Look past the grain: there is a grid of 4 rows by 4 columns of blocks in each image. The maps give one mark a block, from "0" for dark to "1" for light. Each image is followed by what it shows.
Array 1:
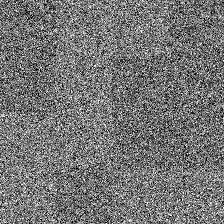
0110
0100
1100
1011
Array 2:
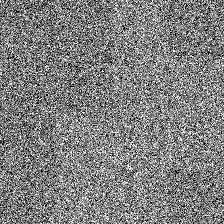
0010
0011
0111
0110
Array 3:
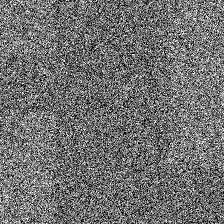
1001
0001
1001
1000
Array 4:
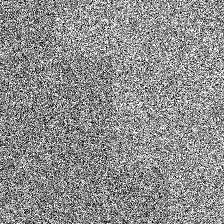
0111
0011
0011
0001
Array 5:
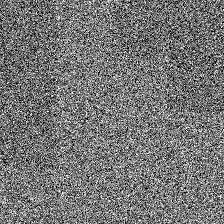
0100
0110
0111
1111
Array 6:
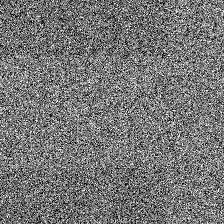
0001
1111
1111
0001
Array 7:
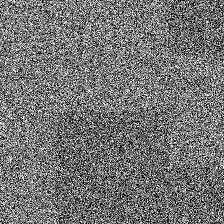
1110
1111
1001
1000
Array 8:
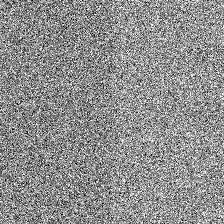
0011
0011
0011
0011
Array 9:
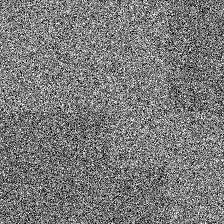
1110
1110
0011
0001
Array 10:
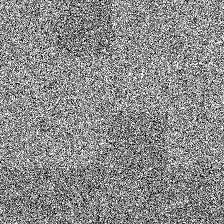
1011
1111
1101
0000
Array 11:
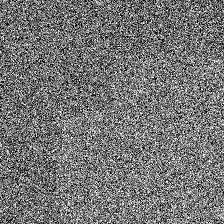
0000
0011
0111
0111
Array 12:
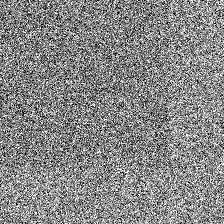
0001
0001
0001
1111
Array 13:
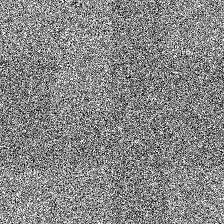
1101
0100
0000
1101
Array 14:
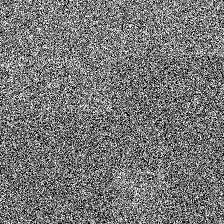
1111
1100
0000
0010
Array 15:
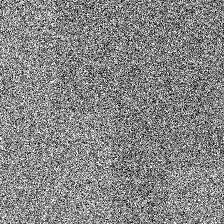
1000
1000
1100
1101
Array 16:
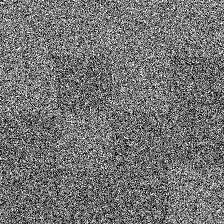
1111
1010
0100
0001
